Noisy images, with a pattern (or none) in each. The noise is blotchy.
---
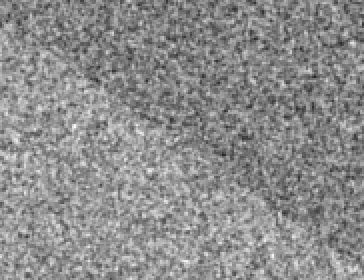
a sharp edge
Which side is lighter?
bottom left
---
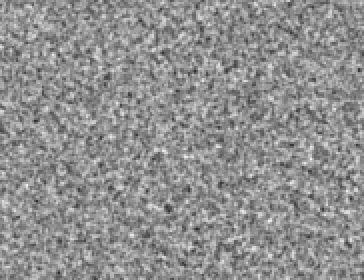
only noise
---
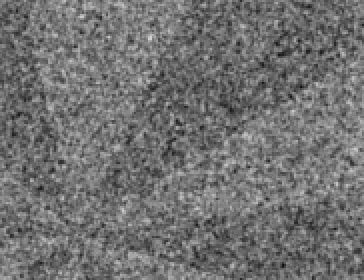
spokes from one point
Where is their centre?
bottom left
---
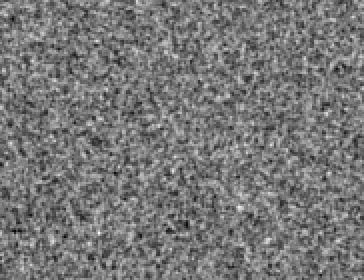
only noise
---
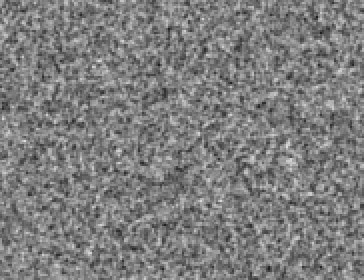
only noise
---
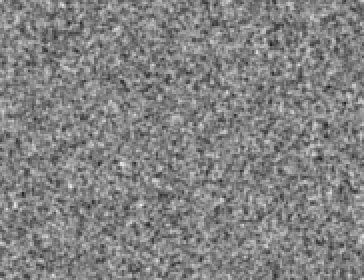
only noise
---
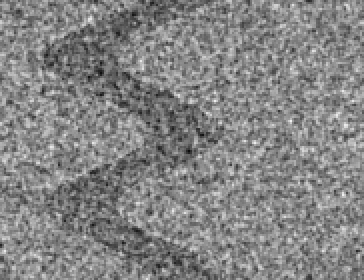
a wavy band
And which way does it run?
top to bottom
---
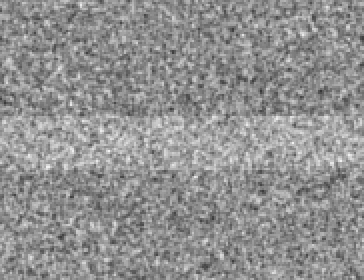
one horizontal stripe
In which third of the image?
middle
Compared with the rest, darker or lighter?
lighter
